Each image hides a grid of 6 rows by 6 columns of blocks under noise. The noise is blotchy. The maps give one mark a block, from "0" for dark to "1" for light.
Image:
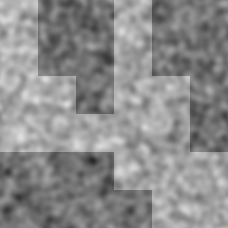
1 0 0 1 0 0
1 0 0 1 0 0
1 1 0 1 1 0
1 1 1 1 1 0
0 0 0 1 1 1
0 0 0 0 1 1
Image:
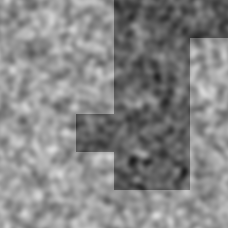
1 1 1 0 0 0
1 1 1 0 0 1
1 1 1 0 0 1
1 1 0 0 0 1
1 1 1 0 0 1
1 1 1 1 1 1
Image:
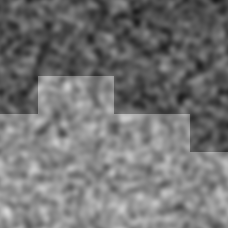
0 0 0 0 0 0
0 0 0 0 0 0
0 1 1 0 0 0
1 1 1 1 1 0
1 1 1 1 1 1
1 1 1 1 1 1
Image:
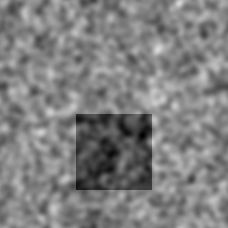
1 1 1 1 1 1
1 1 1 1 1 1
1 1 1 1 1 1
1 1 0 0 1 1
1 1 0 0 1 1
1 1 1 1 1 1
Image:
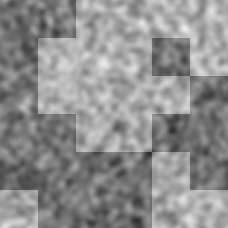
0 0 1 1 1 1
0 1 1 1 0 1
0 1 1 1 1 0
0 0 1 1 0 0
0 0 0 0 1 0
1 0 0 0 1 1
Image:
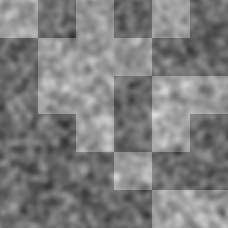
1 0 1 0 1 0
0 1 1 1 0 0
0 1 1 0 1 1
0 0 1 0 1 0
0 0 0 1 0 0
0 0 0 0 1 1
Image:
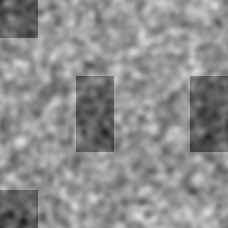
0 1 1 1 1 1
1 1 1 1 1 1
1 1 0 1 1 0
1 1 0 1 1 0
1 1 1 1 1 1
0 1 1 1 1 1
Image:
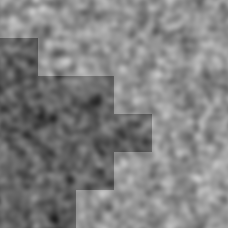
1 1 1 1 1 1
0 1 1 1 1 1
0 0 0 1 1 1
0 0 0 0 1 1
0 0 0 1 1 1
0 0 1 1 1 1
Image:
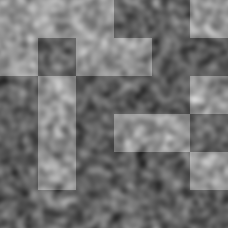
1 1 1 0 0 1
1 0 1 1 0 0
0 1 0 0 0 1
0 1 0 1 1 0
0 1 0 0 0 1
0 0 0 0 0 0
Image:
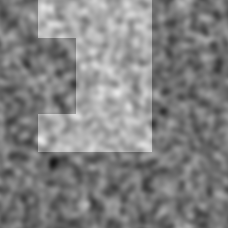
0 1 1 1 0 0
0 0 1 1 0 0
0 0 1 1 0 0
0 1 1 1 0 0
0 0 0 0 0 0
0 0 0 0 0 0
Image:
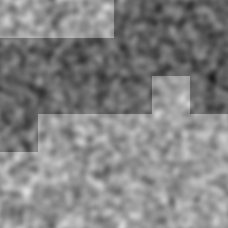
1 1 1 0 0 0
0 0 0 0 0 0
0 0 0 0 1 0
0 1 1 1 1 1
1 1 1 1 1 1
1 1 1 1 1 1
